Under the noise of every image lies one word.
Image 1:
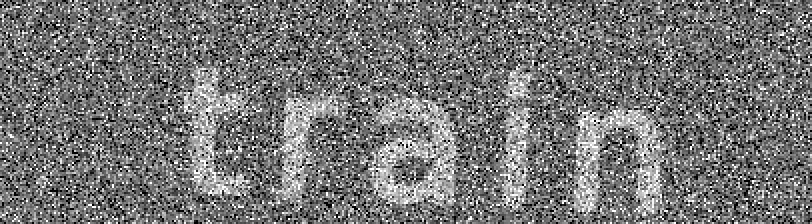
train
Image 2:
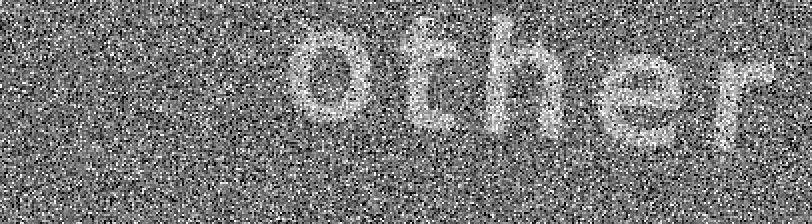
other
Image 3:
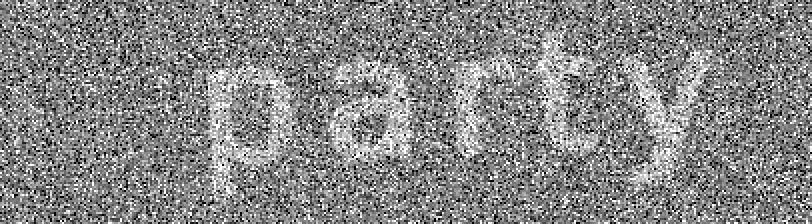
party
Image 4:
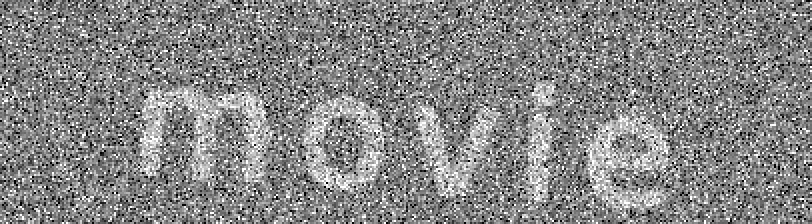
movie
